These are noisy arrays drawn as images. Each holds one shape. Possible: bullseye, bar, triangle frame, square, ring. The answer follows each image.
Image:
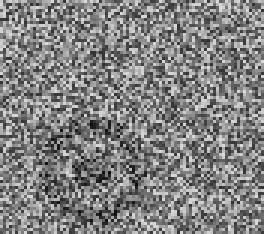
bullseye
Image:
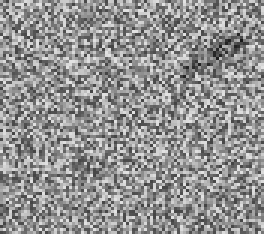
bar
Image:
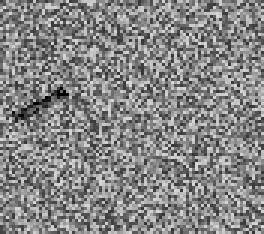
bar
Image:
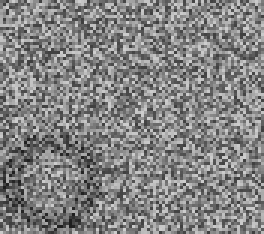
ring
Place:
bottom left
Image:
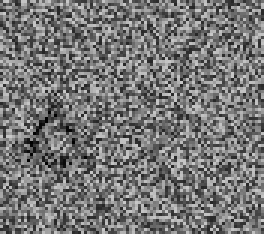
triangle frame
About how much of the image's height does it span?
a third
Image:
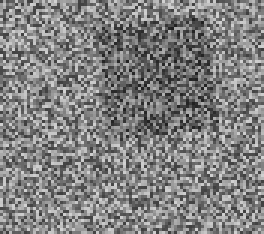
square
